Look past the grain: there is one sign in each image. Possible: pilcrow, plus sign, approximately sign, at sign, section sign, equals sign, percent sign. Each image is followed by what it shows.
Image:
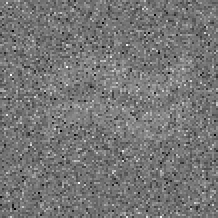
approximately sign
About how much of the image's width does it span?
two thirds
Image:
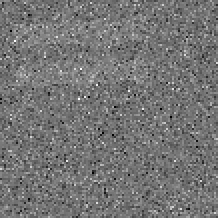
equals sign
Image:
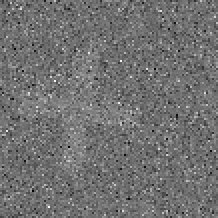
plus sign
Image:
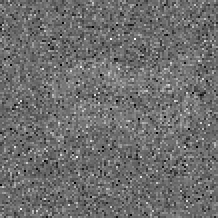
approximately sign
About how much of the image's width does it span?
two thirds
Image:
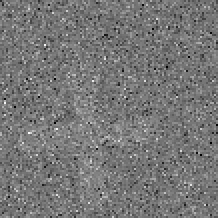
plus sign
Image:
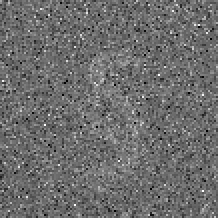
section sign
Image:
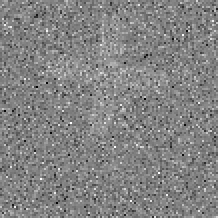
plus sign
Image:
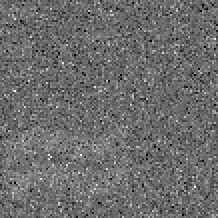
approximately sign
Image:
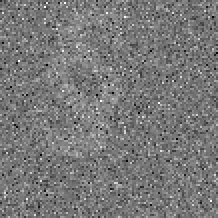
section sign
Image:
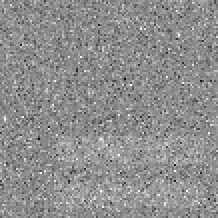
equals sign
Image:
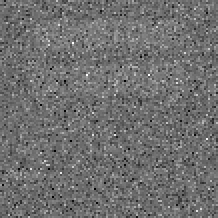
equals sign
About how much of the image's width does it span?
two thirds
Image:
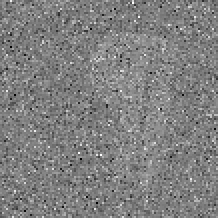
pilcrow
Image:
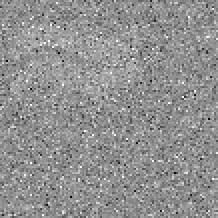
approximately sign
